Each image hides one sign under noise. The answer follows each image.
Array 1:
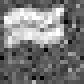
approximately sign
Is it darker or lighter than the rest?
lighter
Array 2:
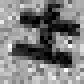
plus-minus sign
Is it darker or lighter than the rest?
darker
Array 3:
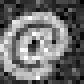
at sign
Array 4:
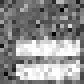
equals sign
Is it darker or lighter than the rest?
lighter
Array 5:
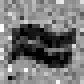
approximately sign
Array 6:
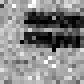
equals sign
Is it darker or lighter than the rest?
darker
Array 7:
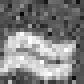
approximately sign
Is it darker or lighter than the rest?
lighter
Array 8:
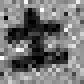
plus-minus sign
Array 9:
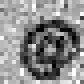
at sign
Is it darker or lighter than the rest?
darker
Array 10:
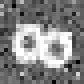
infinity sign
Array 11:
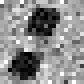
colon
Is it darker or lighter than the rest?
darker
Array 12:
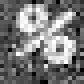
percent sign
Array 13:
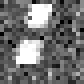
colon
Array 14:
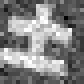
plus-minus sign
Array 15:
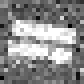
equals sign
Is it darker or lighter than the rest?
lighter
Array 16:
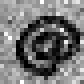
at sign
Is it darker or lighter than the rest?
darker
